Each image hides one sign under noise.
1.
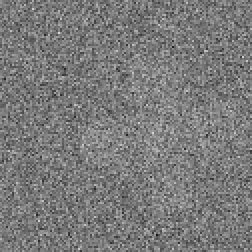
light plus sign
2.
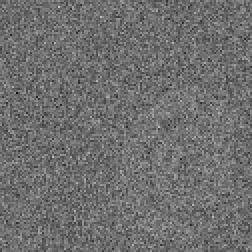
light at sign
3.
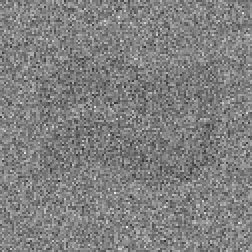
dark approximately sign
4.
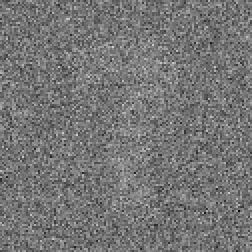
light question mark
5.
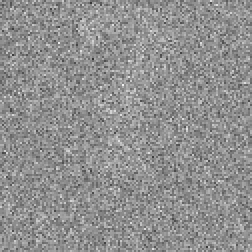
light question mark
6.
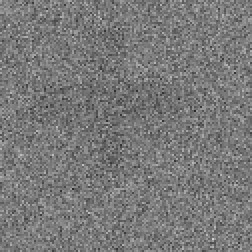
dark plus sign
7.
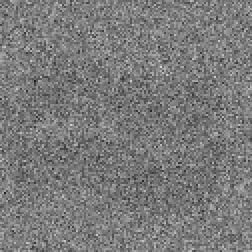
dark approximately sign
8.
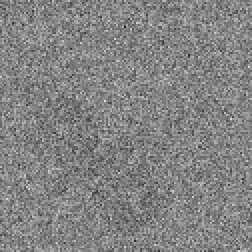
dark percent sign
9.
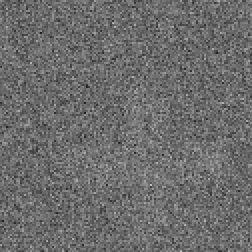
light plus sign
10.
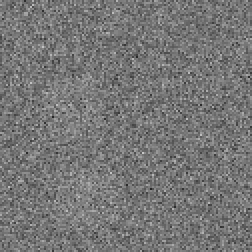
light colon
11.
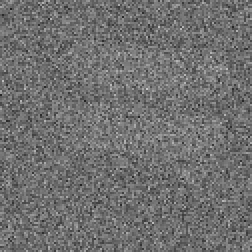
light equals sign
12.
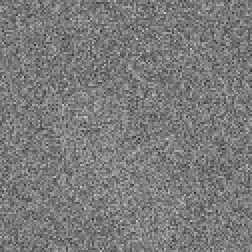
light percent sign
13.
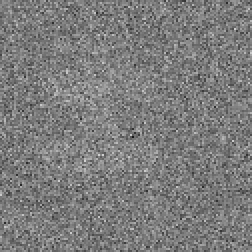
light plus-minus sign
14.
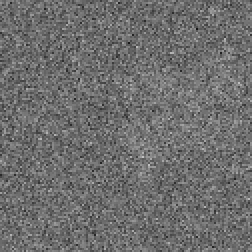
light not-equal sign
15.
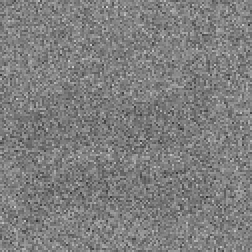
dark approximately sign
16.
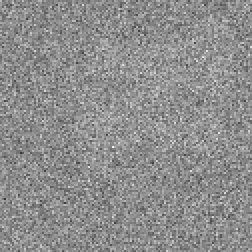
light not-equal sign
